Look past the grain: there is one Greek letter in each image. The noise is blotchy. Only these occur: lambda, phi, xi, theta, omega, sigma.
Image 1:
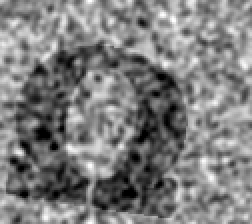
omega
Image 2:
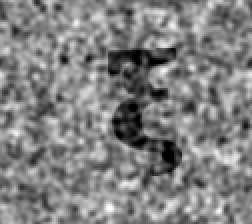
xi
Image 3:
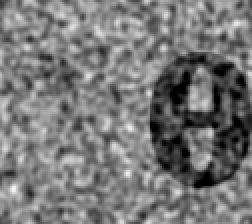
theta
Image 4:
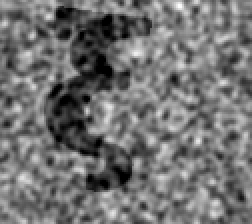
xi
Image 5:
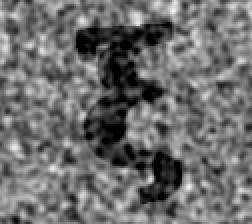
xi
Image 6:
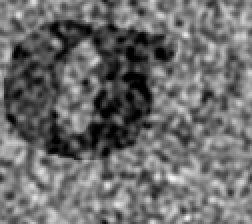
sigma
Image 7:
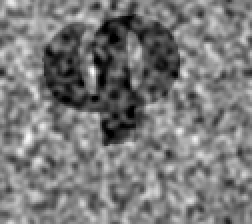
phi
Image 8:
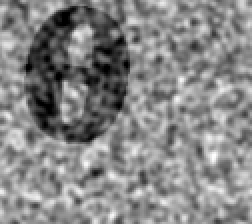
theta
